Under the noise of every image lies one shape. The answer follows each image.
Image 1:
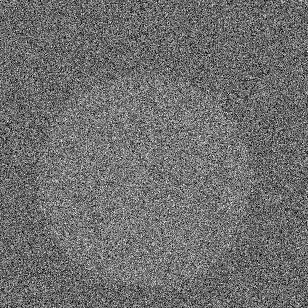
light disc
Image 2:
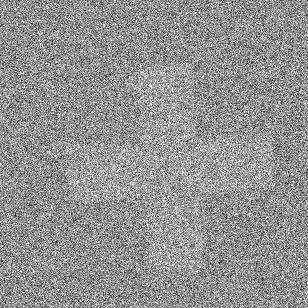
light cross
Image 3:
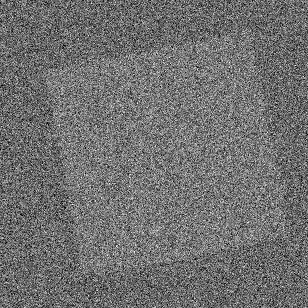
light square
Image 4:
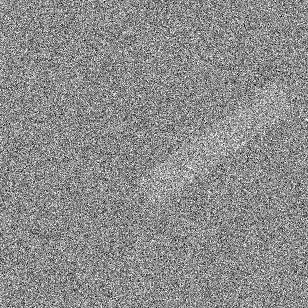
light bar
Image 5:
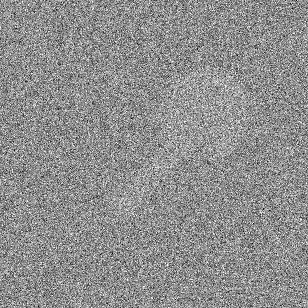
light lollipop
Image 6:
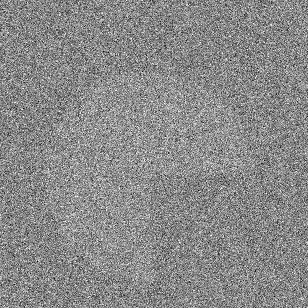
light disc with a wedge cut out
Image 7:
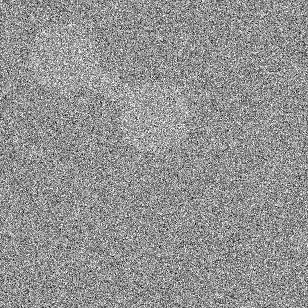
light dumbbell
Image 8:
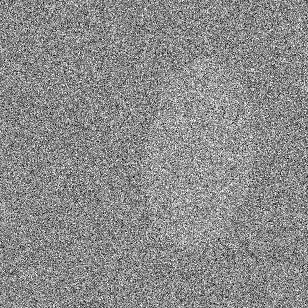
light ellipse
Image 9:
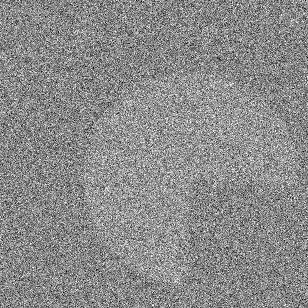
light disc with a wedge cut out
